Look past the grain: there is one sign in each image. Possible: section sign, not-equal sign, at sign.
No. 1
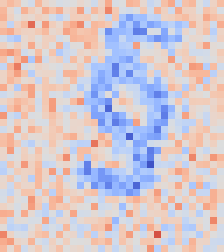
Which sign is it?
section sign
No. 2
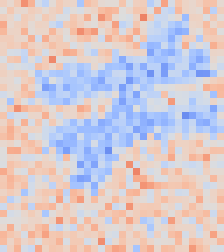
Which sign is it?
not-equal sign
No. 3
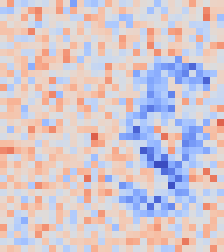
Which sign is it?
section sign
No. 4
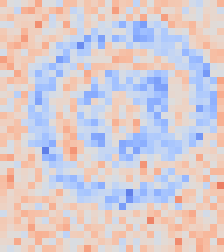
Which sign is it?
at sign
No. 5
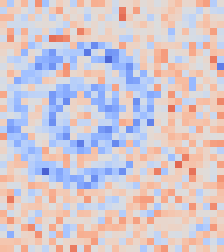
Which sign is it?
at sign
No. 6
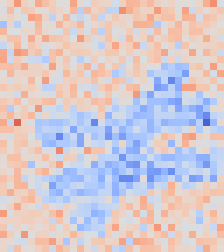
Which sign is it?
not-equal sign
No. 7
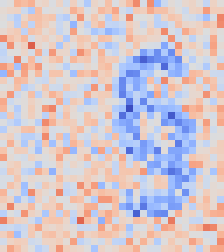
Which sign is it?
section sign
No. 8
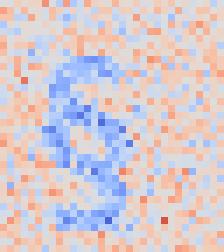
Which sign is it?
section sign
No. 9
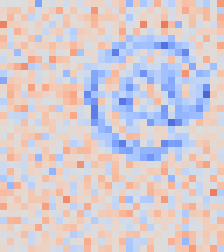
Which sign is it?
at sign
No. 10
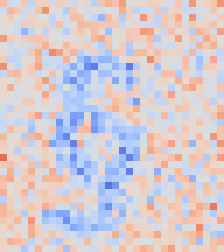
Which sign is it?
section sign
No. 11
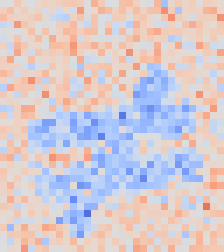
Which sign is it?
not-equal sign
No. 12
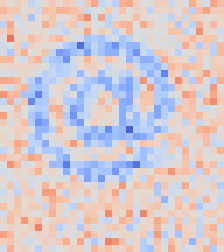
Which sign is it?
at sign
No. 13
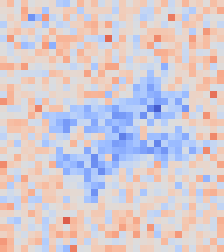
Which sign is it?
not-equal sign
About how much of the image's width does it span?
two thirds
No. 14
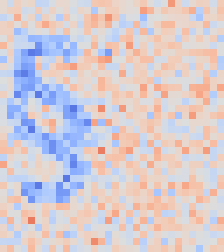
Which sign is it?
section sign
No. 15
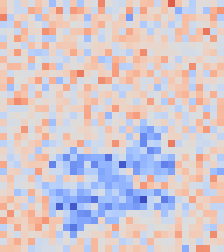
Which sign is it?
not-equal sign
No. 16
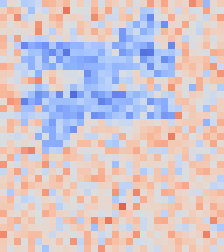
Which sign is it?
not-equal sign
